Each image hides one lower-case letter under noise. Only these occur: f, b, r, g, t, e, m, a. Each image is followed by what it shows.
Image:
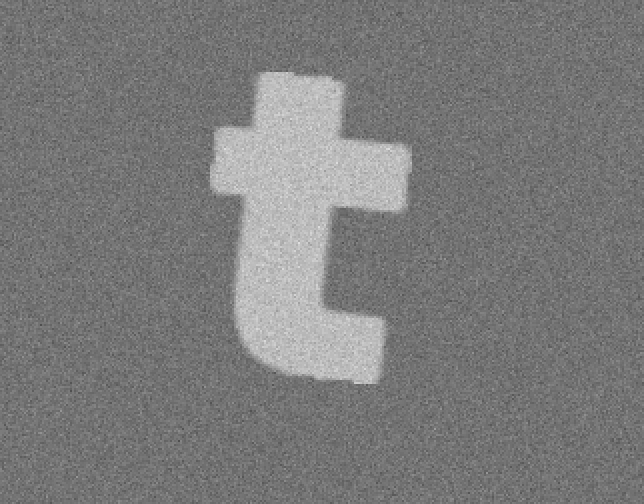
t
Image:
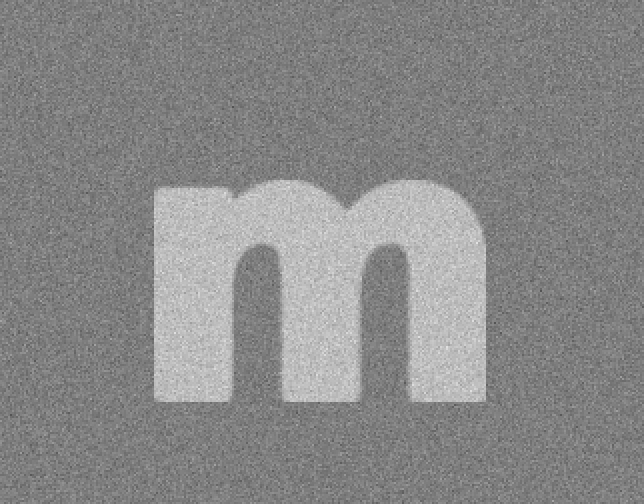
m
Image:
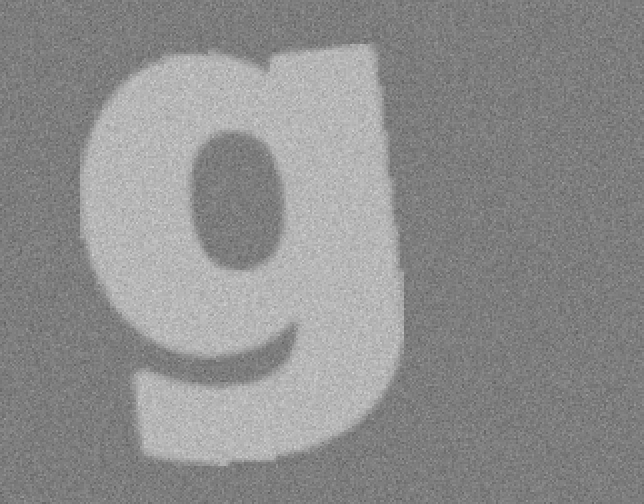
g
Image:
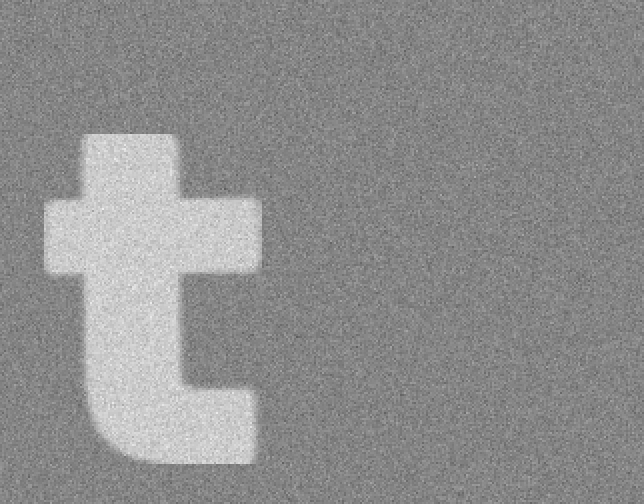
t
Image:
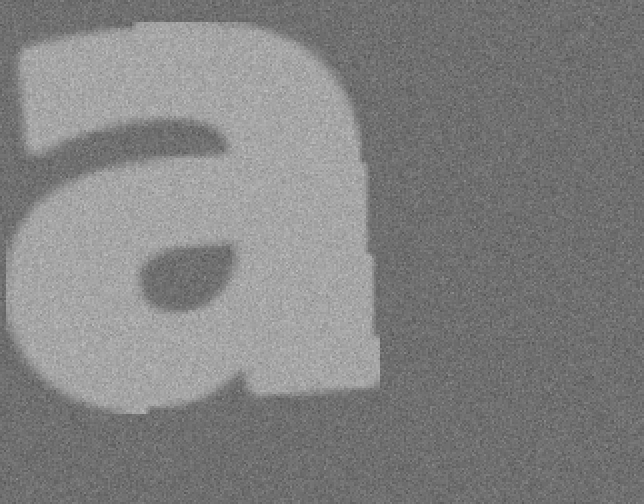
a
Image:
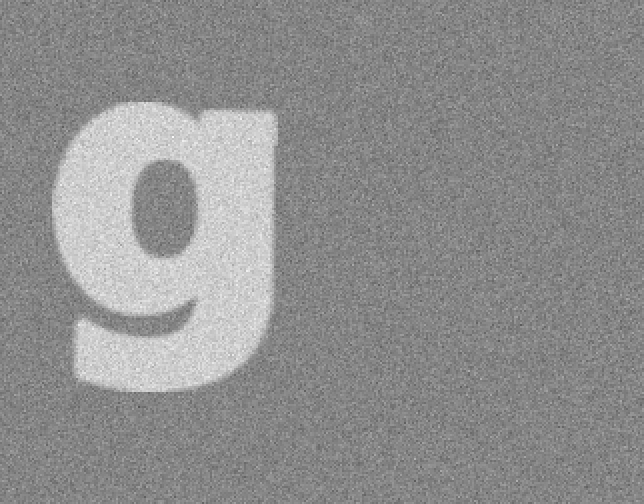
g
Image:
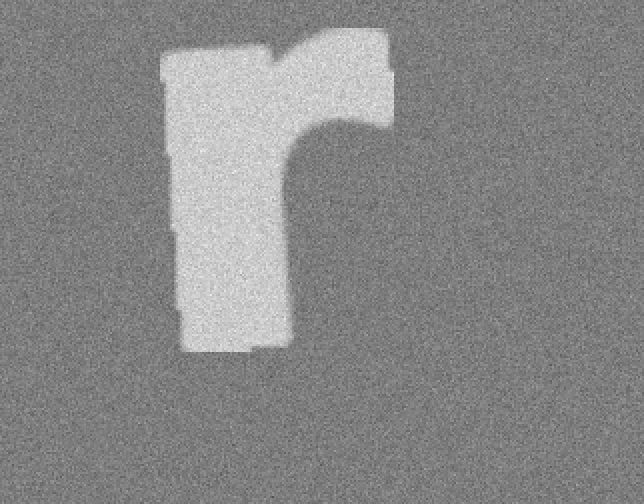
r
